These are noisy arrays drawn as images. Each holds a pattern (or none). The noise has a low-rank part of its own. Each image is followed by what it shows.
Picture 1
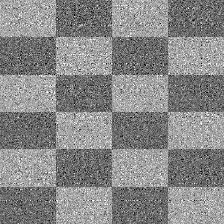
a checkerboard
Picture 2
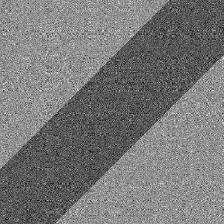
a diagonal band
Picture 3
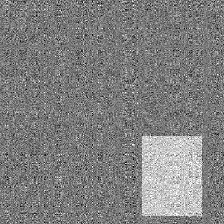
one block
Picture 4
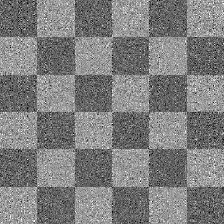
a checkerboard
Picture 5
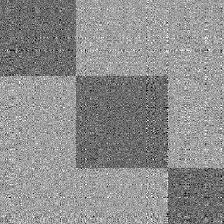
blocks along the diagonal
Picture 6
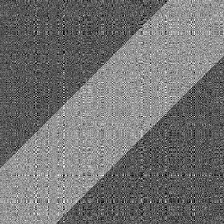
a diagonal band
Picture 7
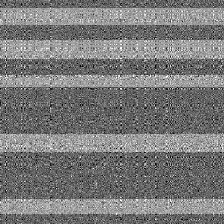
bands of rows
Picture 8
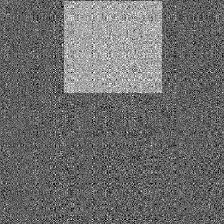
one block
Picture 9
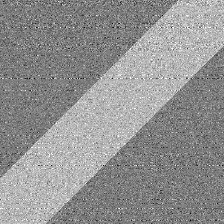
a diagonal band
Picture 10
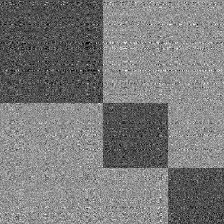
blocks along the diagonal
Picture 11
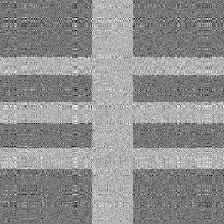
bands of rows crossing bands of columns
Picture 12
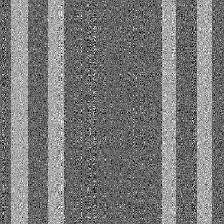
bands of columns
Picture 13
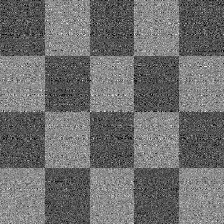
a checkerboard
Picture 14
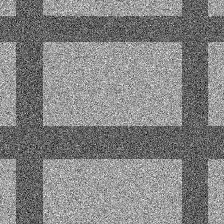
bands of rows crossing bands of columns
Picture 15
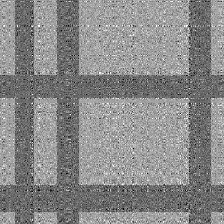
bands of rows crossing bands of columns
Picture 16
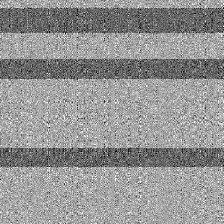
bands of rows
